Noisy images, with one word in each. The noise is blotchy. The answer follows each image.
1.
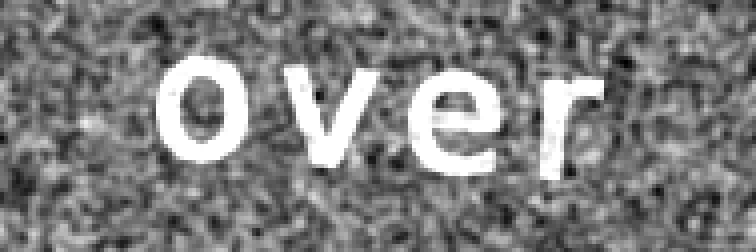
over
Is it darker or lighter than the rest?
lighter
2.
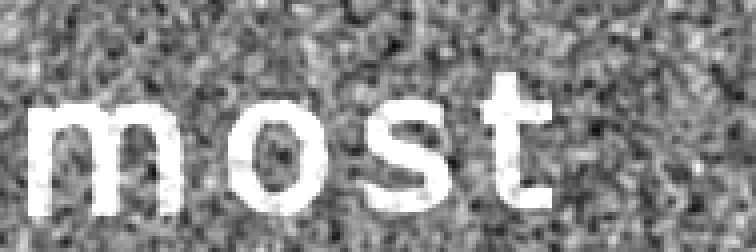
most
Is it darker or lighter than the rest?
lighter
